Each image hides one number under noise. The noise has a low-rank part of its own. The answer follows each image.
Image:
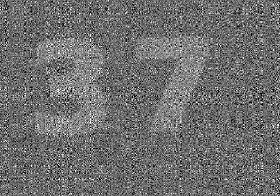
37
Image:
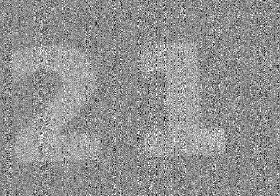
21
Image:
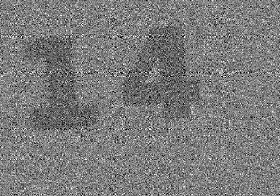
14
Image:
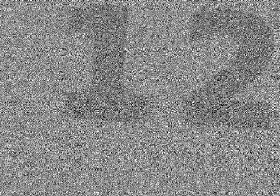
12
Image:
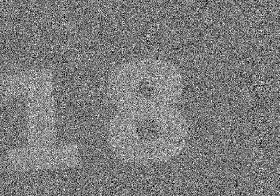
18
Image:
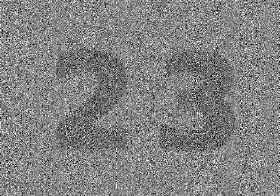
23
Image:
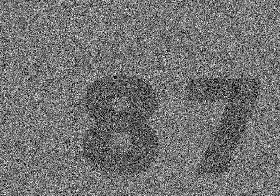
87
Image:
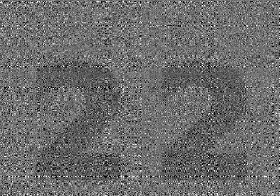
22
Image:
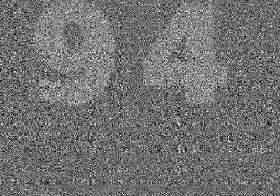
94
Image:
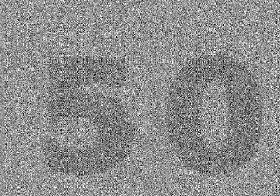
50
